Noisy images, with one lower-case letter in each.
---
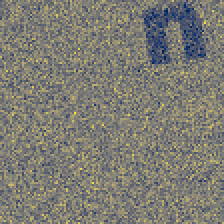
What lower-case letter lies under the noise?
n
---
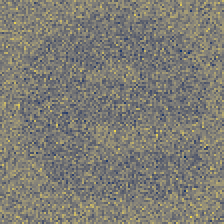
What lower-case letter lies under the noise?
e
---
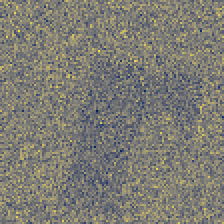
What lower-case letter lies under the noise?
r
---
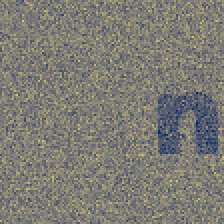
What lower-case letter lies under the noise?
n
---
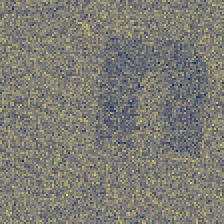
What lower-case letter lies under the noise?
n
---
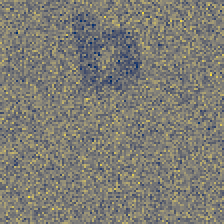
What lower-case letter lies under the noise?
b
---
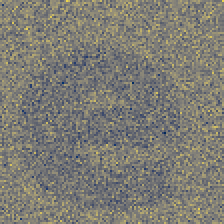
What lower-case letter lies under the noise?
e
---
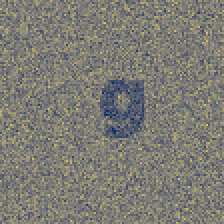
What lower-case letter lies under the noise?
g
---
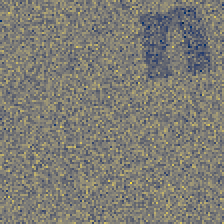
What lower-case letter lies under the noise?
n
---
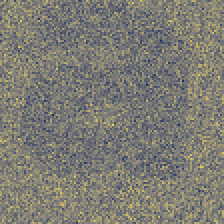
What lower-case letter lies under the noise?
a
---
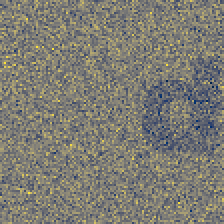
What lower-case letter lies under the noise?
d
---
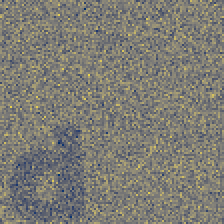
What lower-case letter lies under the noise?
d
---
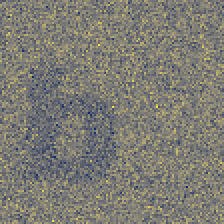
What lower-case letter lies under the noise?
b
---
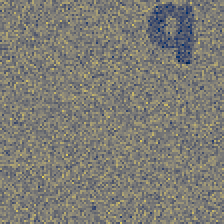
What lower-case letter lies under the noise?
q
